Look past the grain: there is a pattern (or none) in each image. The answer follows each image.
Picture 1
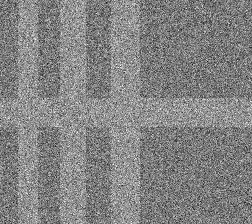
bands of rows crossing bands of columns
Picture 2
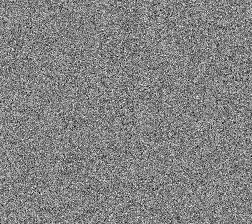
only noise
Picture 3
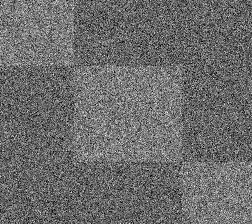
blocks along the diagonal
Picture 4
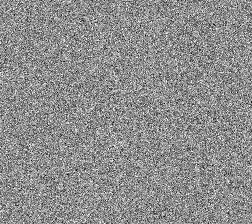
only noise
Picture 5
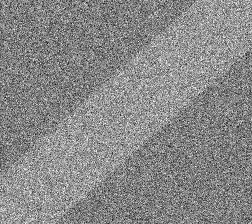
a diagonal band
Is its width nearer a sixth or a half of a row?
a half
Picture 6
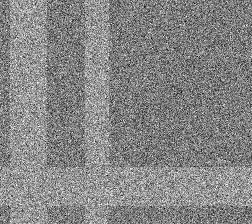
bands of rows crossing bands of columns
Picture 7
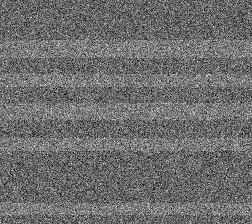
bands of rows
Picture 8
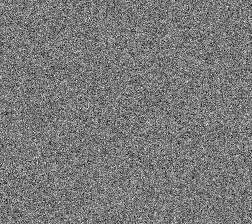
only noise
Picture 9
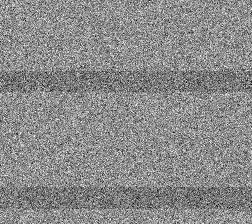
bands of rows
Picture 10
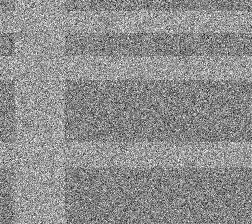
bands of rows crossing bands of columns
